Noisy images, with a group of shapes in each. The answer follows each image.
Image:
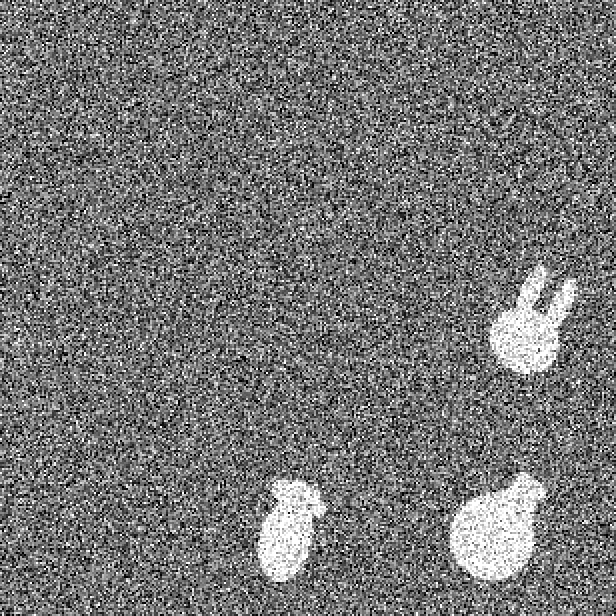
middle right: rabbit's head; bottom middle: footprint; bottom right: light bulb
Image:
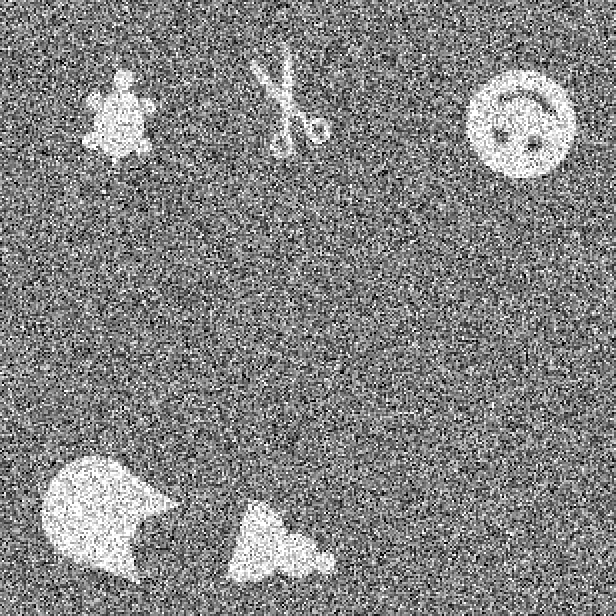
top left: turtle; top middle: pair of scissors; top right: smiling face; bottom left: cat's head; bottom middle: chess pawn
